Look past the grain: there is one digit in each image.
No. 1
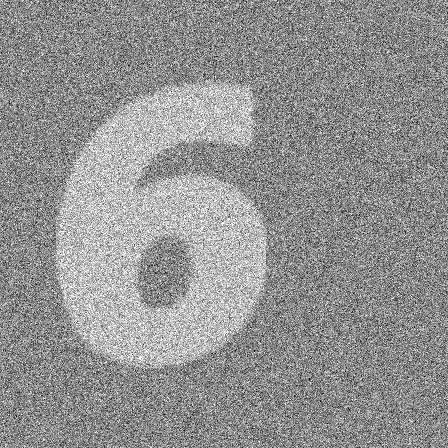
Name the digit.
6
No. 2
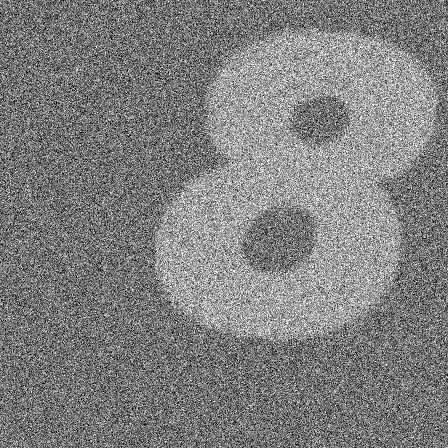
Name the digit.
8
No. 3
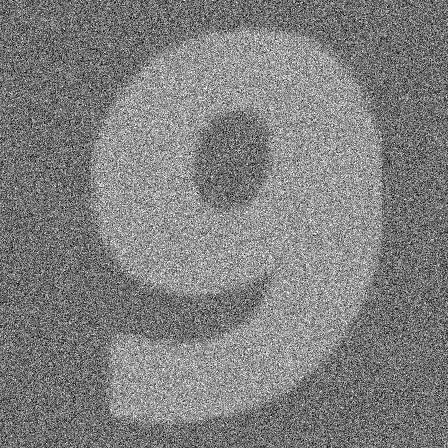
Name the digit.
9
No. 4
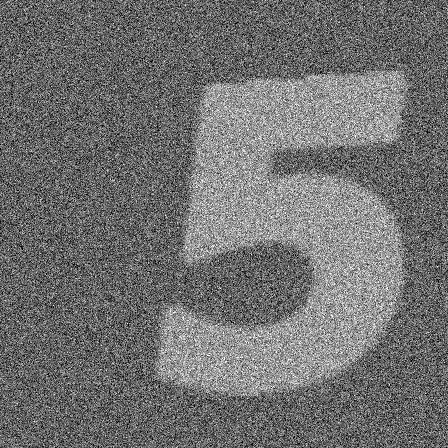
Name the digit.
5
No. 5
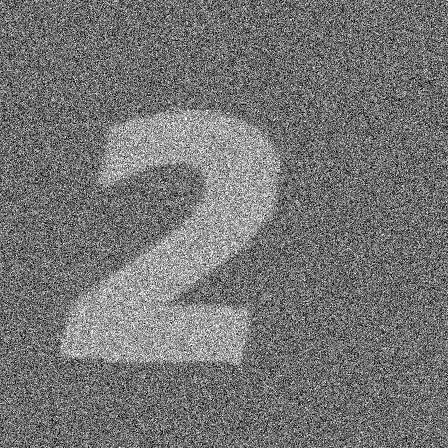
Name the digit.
2
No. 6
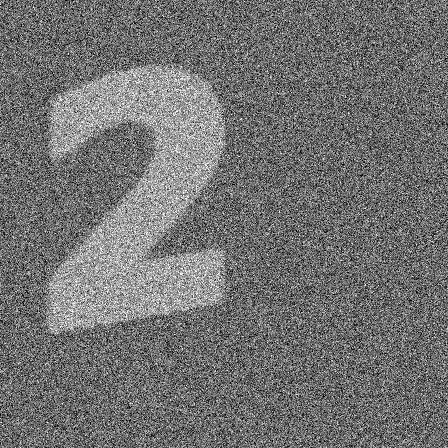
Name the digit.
2
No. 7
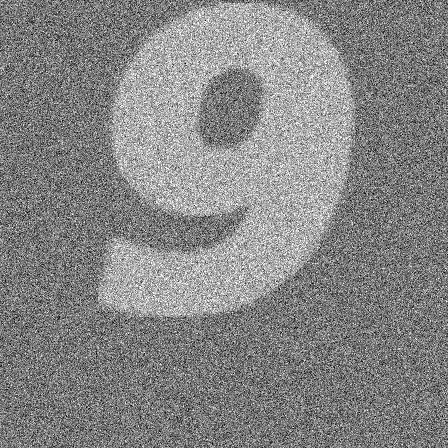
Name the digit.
9
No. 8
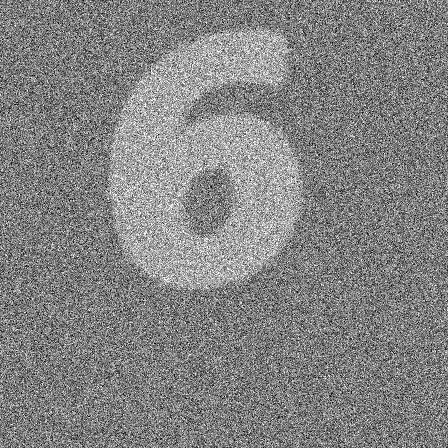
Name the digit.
6
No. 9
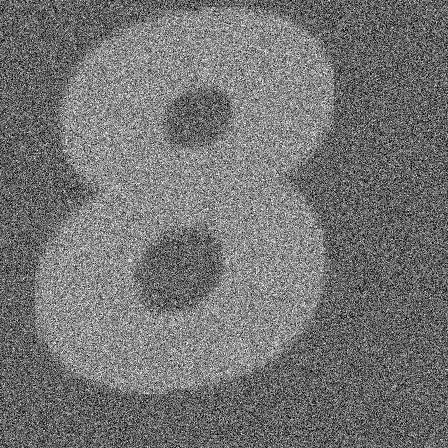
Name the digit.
8
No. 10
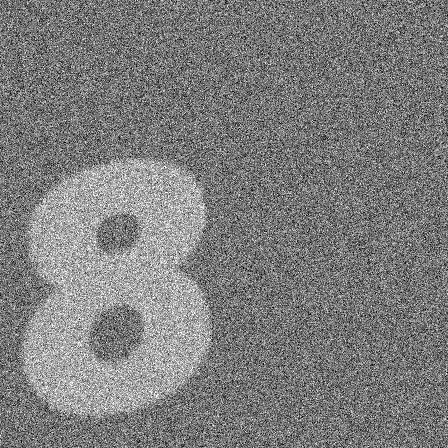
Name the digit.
8
